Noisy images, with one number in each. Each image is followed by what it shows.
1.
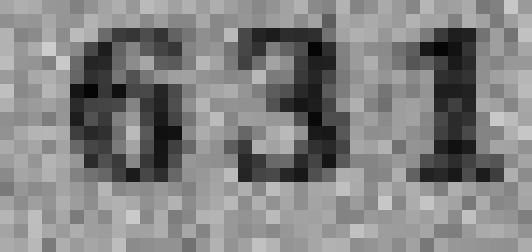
631
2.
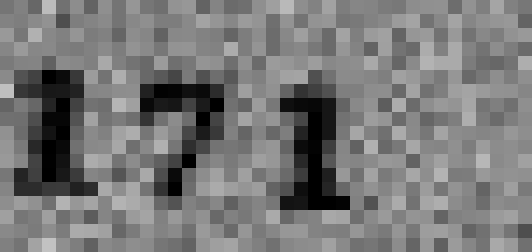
171
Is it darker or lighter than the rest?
darker
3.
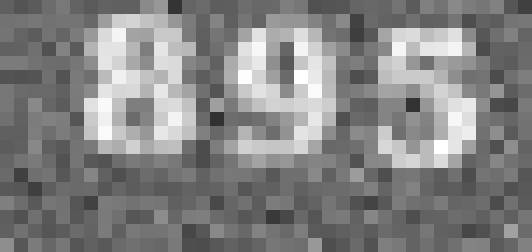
895
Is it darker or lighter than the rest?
lighter
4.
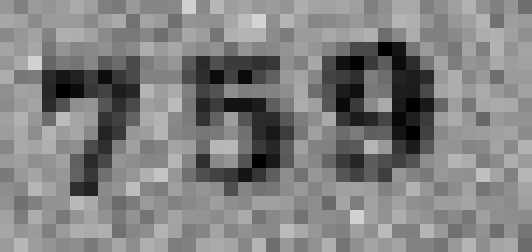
759
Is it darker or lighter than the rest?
darker
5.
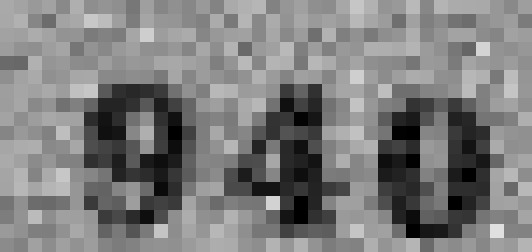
940
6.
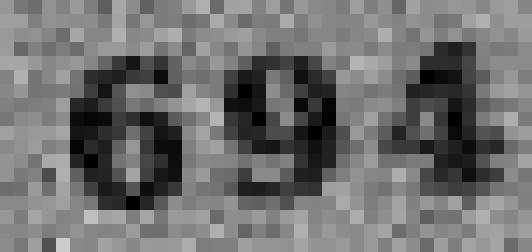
694
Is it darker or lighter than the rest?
darker
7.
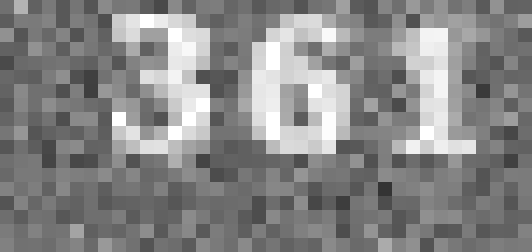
361
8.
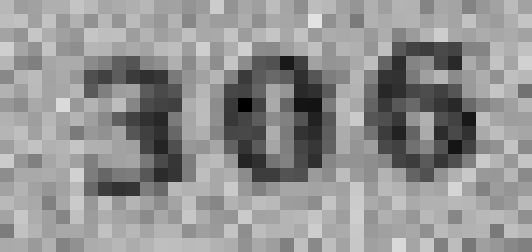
306
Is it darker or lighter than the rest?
darker
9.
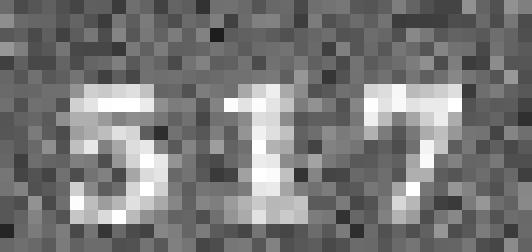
517
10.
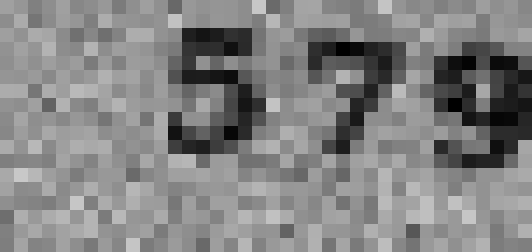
579
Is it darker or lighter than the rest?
darker
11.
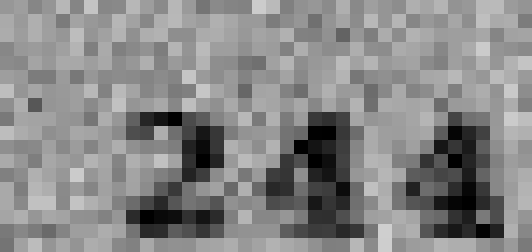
244
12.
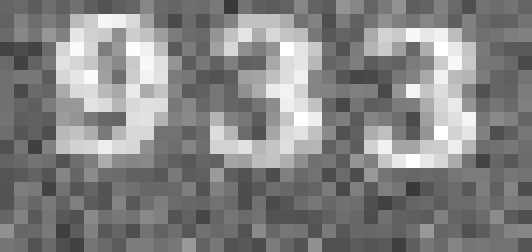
933
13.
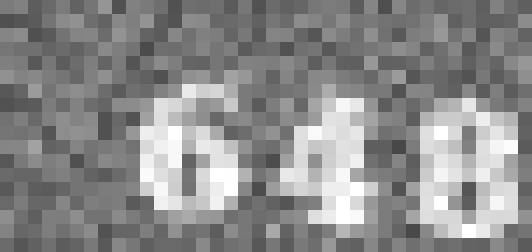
648
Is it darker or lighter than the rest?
lighter
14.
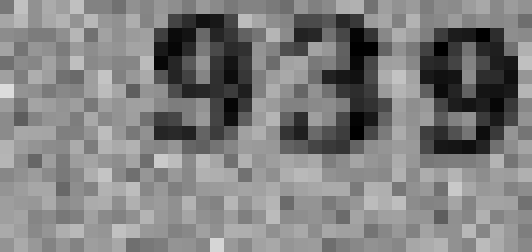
939
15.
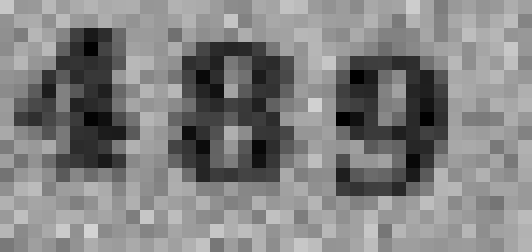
489
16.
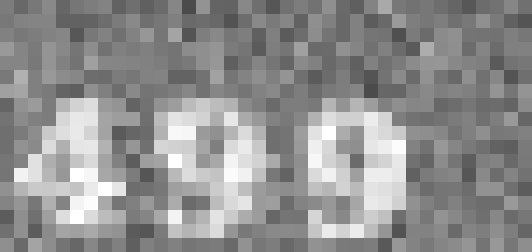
499
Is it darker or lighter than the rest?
lighter
